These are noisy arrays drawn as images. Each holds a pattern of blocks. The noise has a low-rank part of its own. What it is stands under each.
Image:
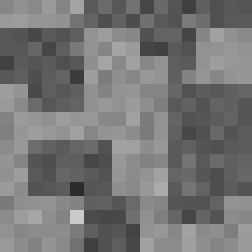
no symmetry
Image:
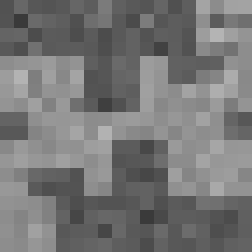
the same after a half turn
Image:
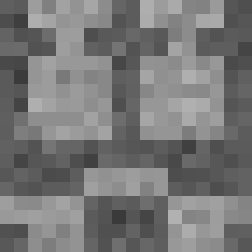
left and right mirror each other
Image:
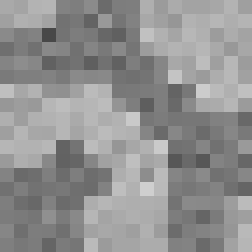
mirrored about the diagonal from the bottom left
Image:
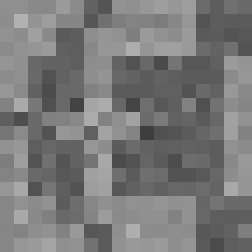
top and bottom mirror each other
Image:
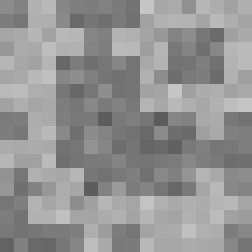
mirrored about the diagonal from the bottom left
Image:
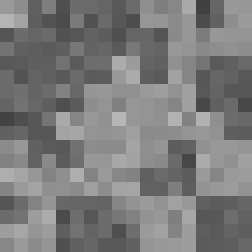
mirrored about the diagonal from the top left
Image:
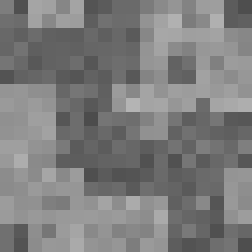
mirrored about the diagonal from the bottom left
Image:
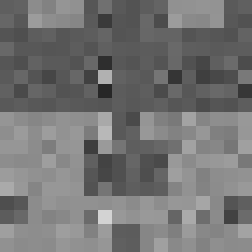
left and right mirror each other
